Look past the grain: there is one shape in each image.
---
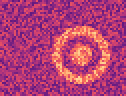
bullseye
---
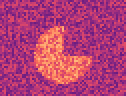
disc with a wedge cut out
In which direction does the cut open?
up and right
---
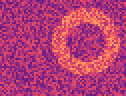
ring
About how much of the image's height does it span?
two thirds
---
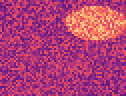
ellipse
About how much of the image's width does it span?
half
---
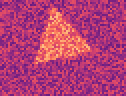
triangle
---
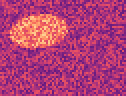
ellipse
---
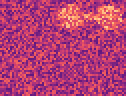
dumbbell
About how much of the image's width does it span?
half
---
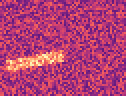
bar
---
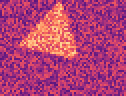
triangle
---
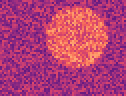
disc
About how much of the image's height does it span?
two thirds
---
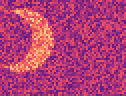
crescent
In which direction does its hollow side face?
left
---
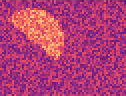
half disc
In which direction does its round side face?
up and right
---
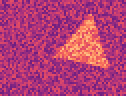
triangle
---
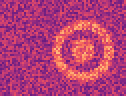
bullseye
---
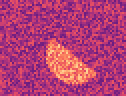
half disc
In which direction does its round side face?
down and left
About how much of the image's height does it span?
half
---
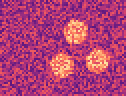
three dots
